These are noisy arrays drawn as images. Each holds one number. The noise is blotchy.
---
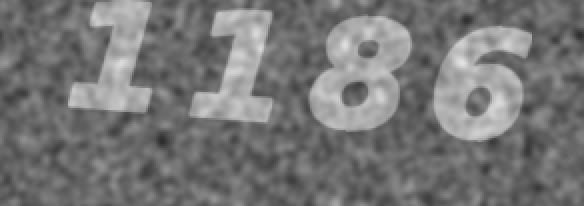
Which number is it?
1186
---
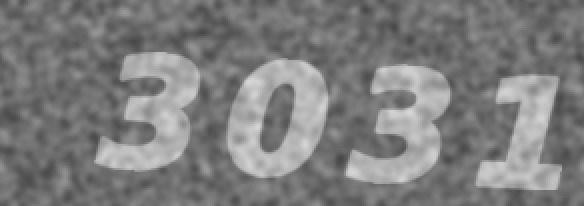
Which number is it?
3031
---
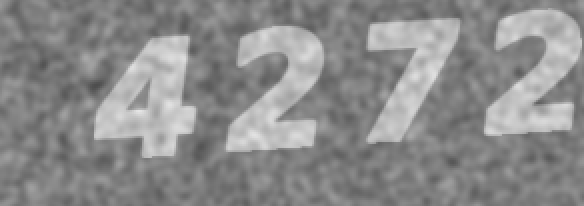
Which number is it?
4272
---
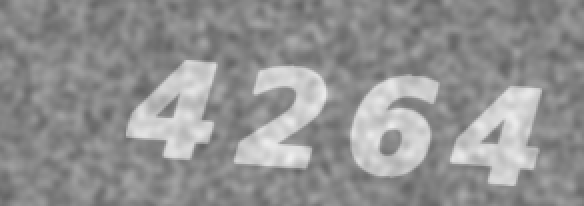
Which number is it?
4264
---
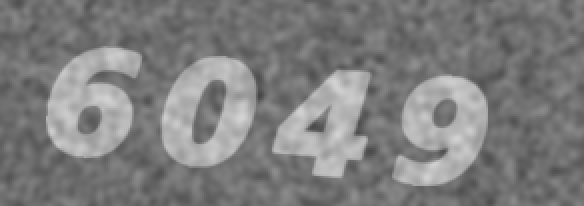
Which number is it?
6049
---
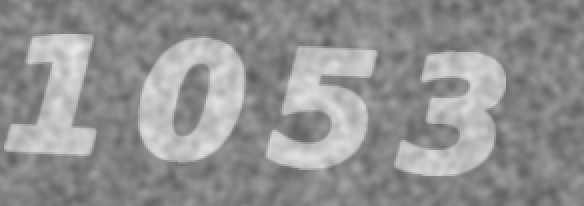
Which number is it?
1053
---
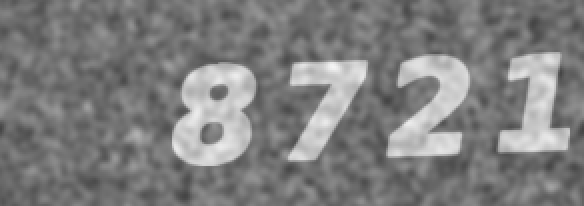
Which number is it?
8721
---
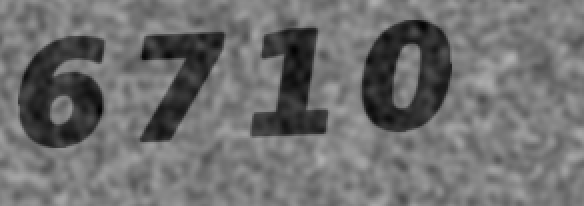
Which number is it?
6710
